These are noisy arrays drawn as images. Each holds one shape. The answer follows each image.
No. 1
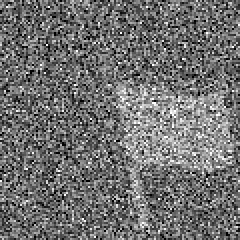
flag
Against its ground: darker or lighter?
lighter
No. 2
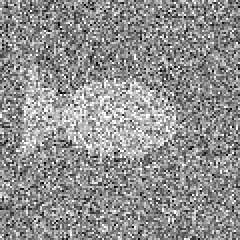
fish
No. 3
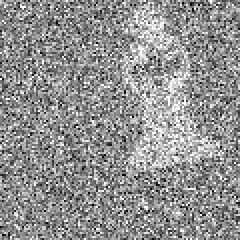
chess bishop
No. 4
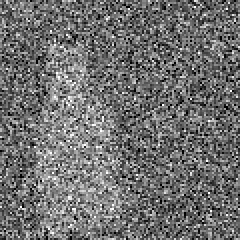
bottle
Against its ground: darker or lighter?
lighter
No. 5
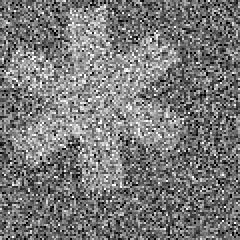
asterisk
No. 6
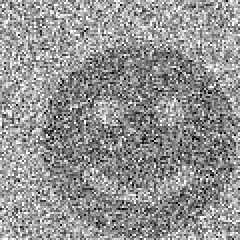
smiling face
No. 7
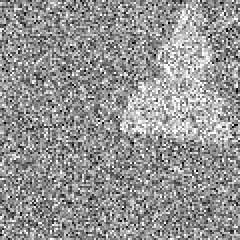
chess pawn
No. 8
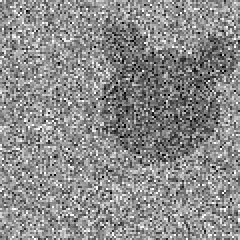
bear's head
